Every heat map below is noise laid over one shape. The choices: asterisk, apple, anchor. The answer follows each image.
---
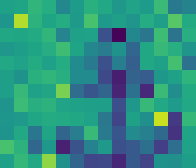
anchor
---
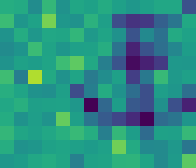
anchor
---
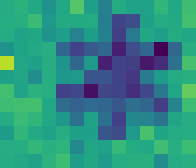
asterisk
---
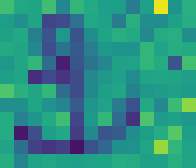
anchor
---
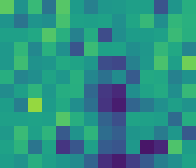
anchor
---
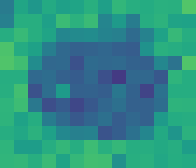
apple
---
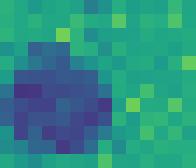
apple
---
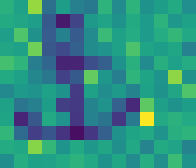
anchor
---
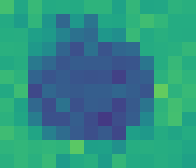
apple
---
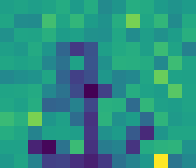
anchor
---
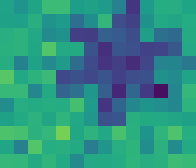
asterisk
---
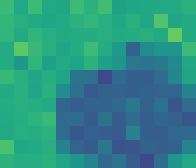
apple
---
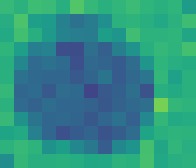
apple
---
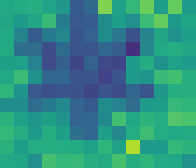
asterisk
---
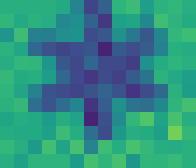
asterisk
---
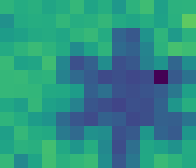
asterisk
